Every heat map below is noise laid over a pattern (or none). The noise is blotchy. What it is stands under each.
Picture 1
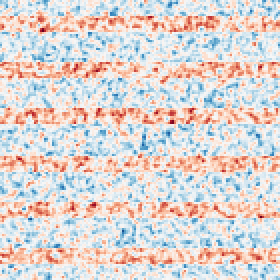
horizontal stripes
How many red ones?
6
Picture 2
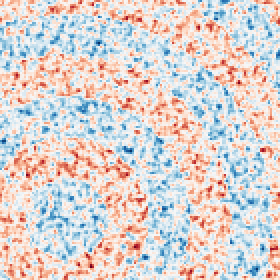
rings round one point
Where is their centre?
bottom left
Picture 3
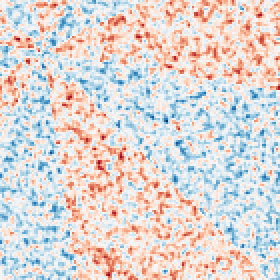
spokes from one point
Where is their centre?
top left
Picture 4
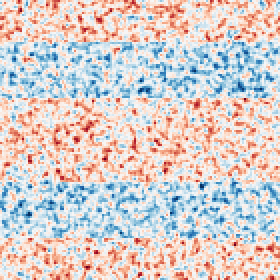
horizontal stripes
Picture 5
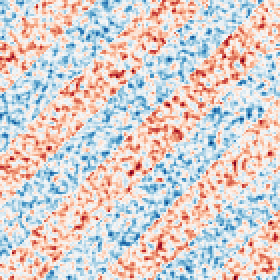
diagonal stripes
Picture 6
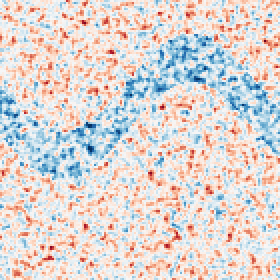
a wavy band
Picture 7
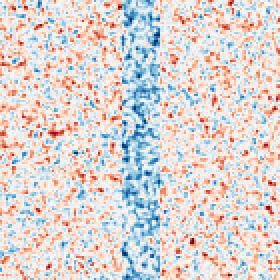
one vertical stripe
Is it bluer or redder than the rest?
bluer
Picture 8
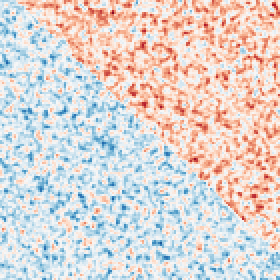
a sharp edge
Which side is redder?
top right
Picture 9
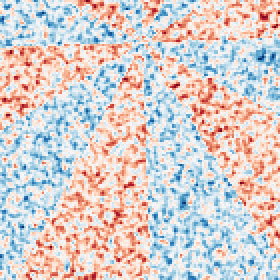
spokes from one point
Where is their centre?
top middle
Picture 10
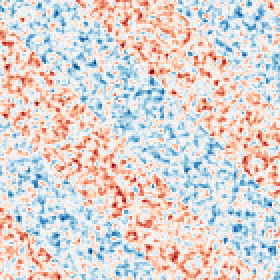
diagonal stripes
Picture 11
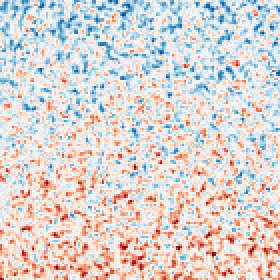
a smooth slope
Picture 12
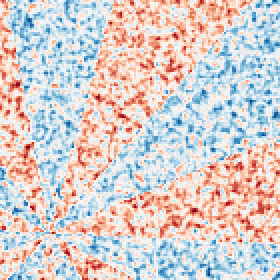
spokes from one point
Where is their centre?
bottom left
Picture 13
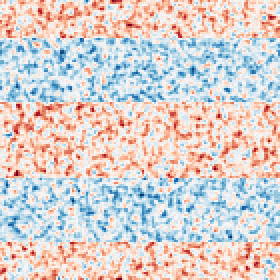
horizontal stripes
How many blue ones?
2
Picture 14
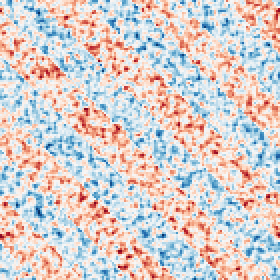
diagonal stripes
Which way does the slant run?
top left to bottom right
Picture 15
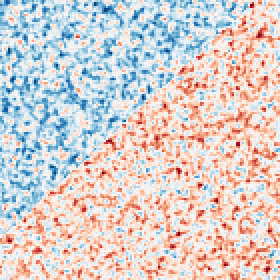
a sharp edge
